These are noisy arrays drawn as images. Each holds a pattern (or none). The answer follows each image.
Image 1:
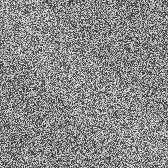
a diagonal band
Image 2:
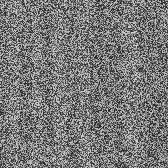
bands of columns
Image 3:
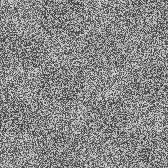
a checkerboard
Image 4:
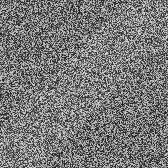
a diagonal band
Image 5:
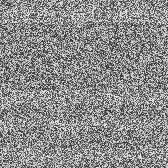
bands of rows
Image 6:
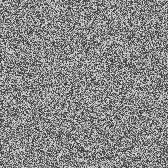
only noise
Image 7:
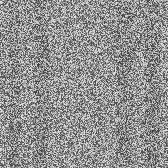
bands of columns
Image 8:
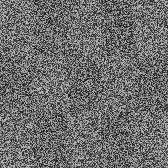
a checkerboard
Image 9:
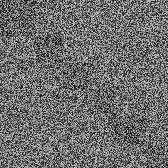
blocks along the diagonal
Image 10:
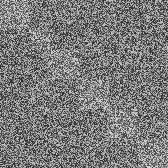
blocks along the diagonal
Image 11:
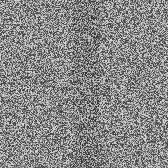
one band of columns
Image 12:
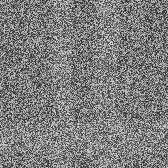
bands of rows crossing bands of columns
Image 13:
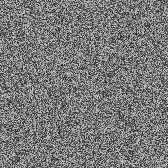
only noise
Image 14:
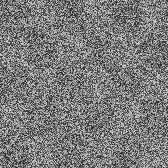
a checkerboard
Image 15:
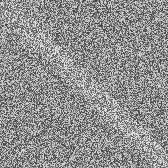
a diagonal band
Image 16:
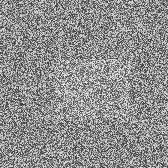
one block
